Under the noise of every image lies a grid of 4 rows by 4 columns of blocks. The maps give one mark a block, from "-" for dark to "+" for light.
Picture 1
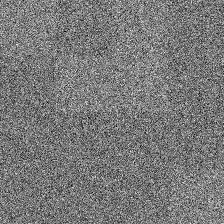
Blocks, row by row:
+ - + -
- + + -
- - - -
- - - +
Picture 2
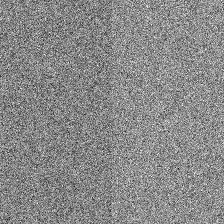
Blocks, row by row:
- - + +
- - + +
- - + +
- - + +
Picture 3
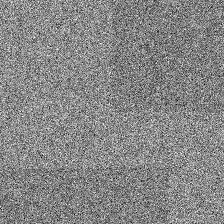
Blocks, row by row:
+ + - -
+ + - -
+ + + +
- - - +
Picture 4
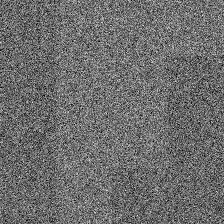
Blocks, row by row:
- + + +
- + + -
- + + -
- + - -
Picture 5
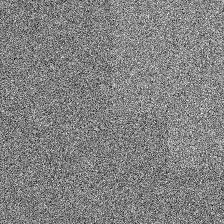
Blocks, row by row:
- - + +
- - + +
- - - +
- - - -
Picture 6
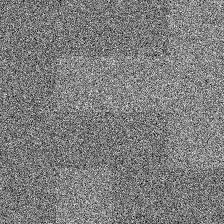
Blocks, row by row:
- - - +
- + + +
- - - +
- + - -
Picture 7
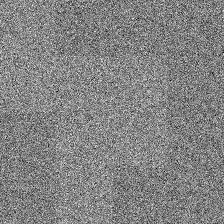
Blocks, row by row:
+ - - -
+ + + -
- + + -
- + - -
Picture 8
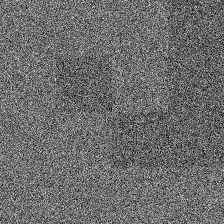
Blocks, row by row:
+ + + -
+ - + -
+ + - -
+ + + +
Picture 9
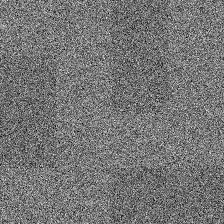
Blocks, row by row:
+ + - +
- + - +
- + + +
+ + - -
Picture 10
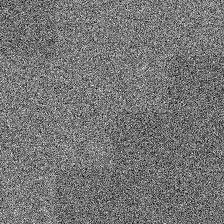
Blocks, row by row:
- + + +
+ + + -
+ + - -
+ - - -
